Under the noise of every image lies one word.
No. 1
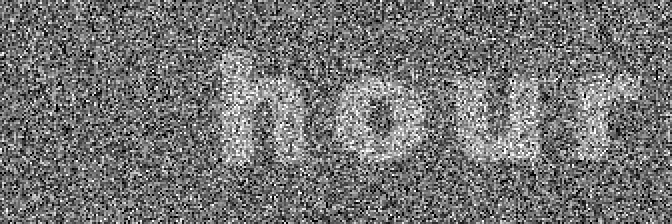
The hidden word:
hour
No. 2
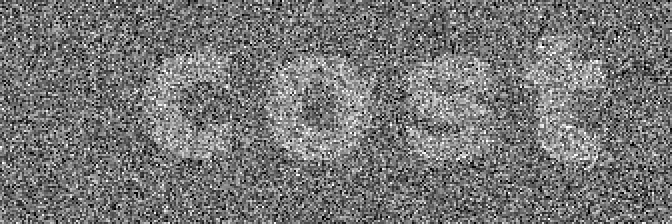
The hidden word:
cost
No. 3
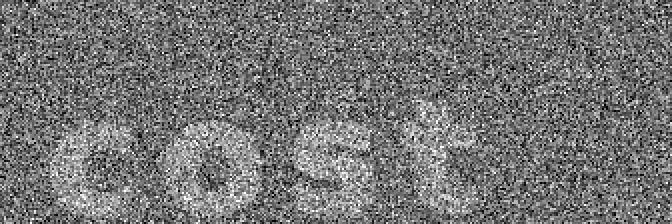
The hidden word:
cost
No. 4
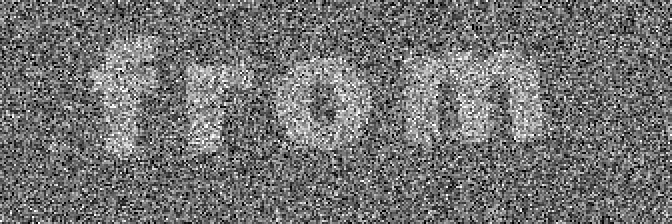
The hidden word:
from
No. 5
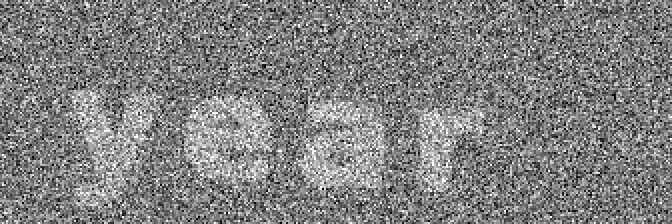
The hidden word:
year
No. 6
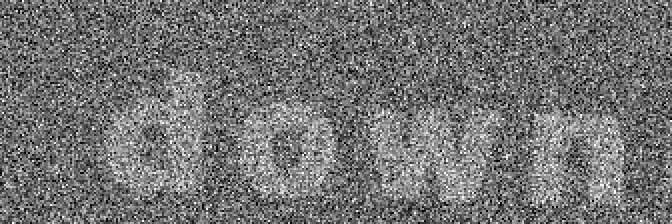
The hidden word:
down
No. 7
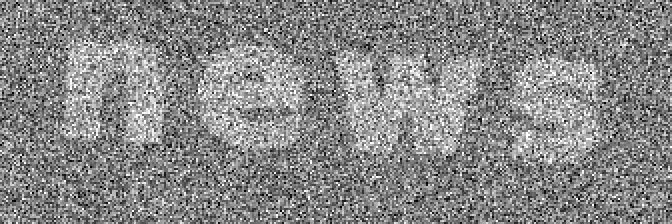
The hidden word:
news
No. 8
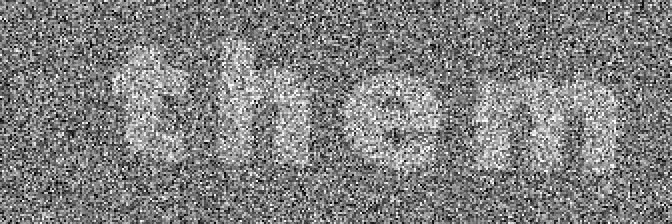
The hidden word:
them
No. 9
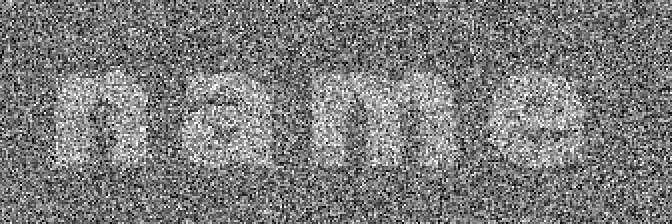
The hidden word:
name
